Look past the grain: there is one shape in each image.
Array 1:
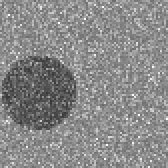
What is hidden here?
dark disc, middle left
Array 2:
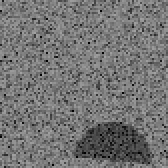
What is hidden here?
dark half disc
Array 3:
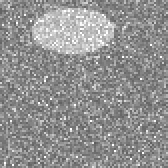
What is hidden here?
light ellipse
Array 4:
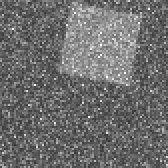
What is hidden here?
light square
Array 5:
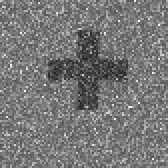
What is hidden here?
dark cross
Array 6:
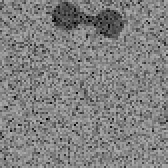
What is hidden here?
dark dumbbell, top middle
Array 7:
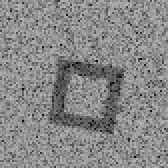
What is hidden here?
dark square frame
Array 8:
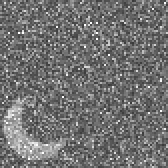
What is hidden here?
light crescent, bottom left
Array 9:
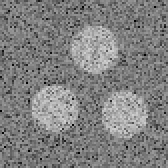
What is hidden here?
light three dots
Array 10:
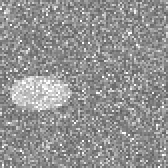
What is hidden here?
light ellipse, middle left
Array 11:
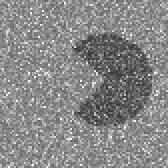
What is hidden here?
dark disc with a wedge cut out
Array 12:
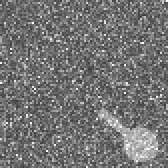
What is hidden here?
light lollipop, bottom right
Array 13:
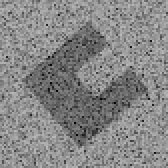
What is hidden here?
dark square with a notch
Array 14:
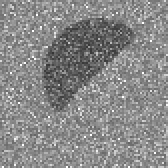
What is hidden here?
dark half disc
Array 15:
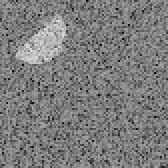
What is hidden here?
light half disc, top left
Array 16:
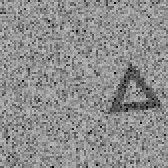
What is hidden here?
dark triangle frame, middle right
